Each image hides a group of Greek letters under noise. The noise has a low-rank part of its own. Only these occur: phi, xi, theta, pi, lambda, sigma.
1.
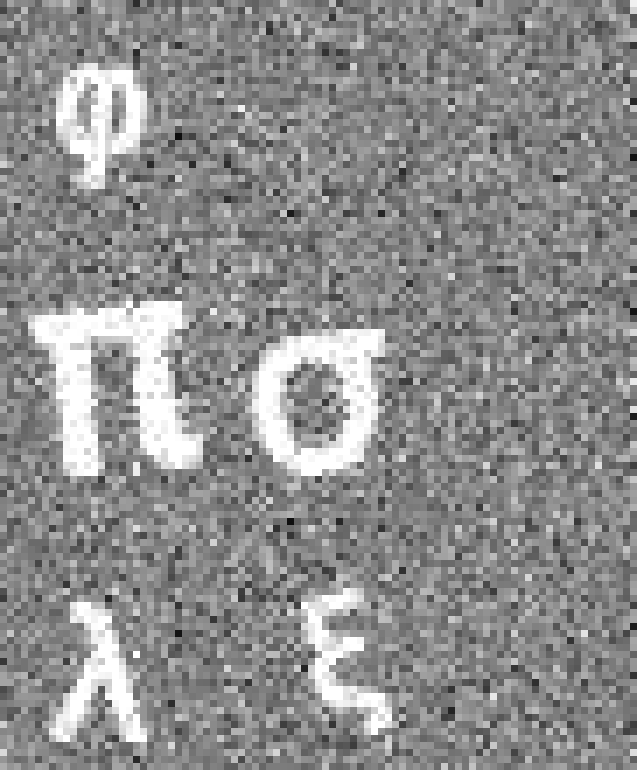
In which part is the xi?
bottom middle
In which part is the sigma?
centre
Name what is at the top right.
nothing
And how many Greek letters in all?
5
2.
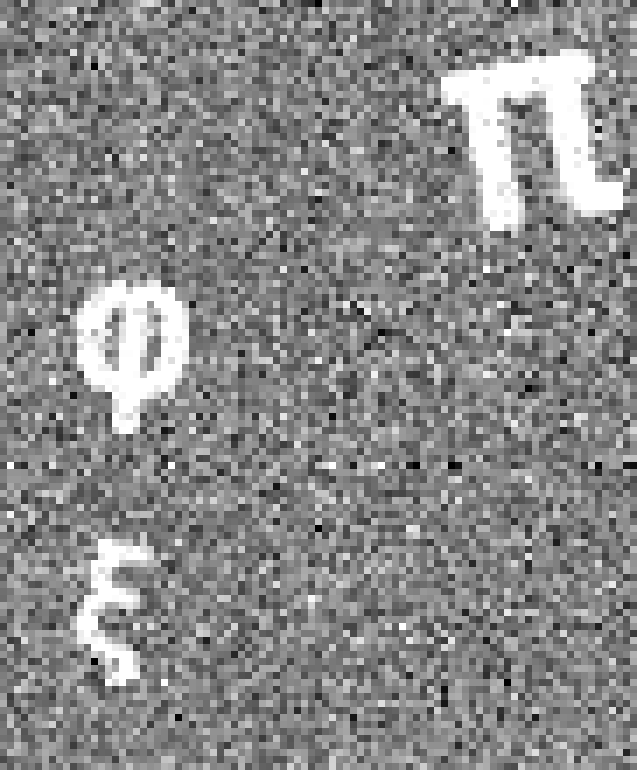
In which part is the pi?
top right
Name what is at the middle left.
phi
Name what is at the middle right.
nothing
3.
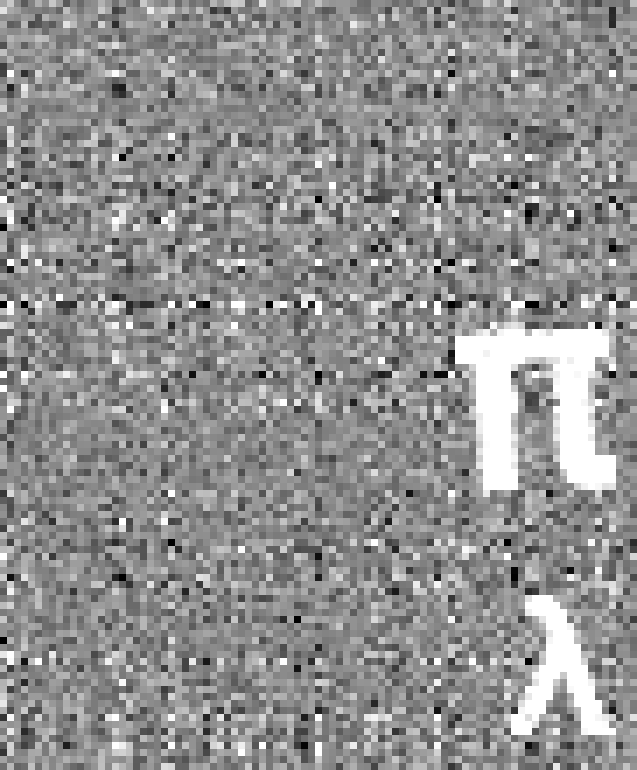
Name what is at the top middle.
nothing
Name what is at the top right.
nothing
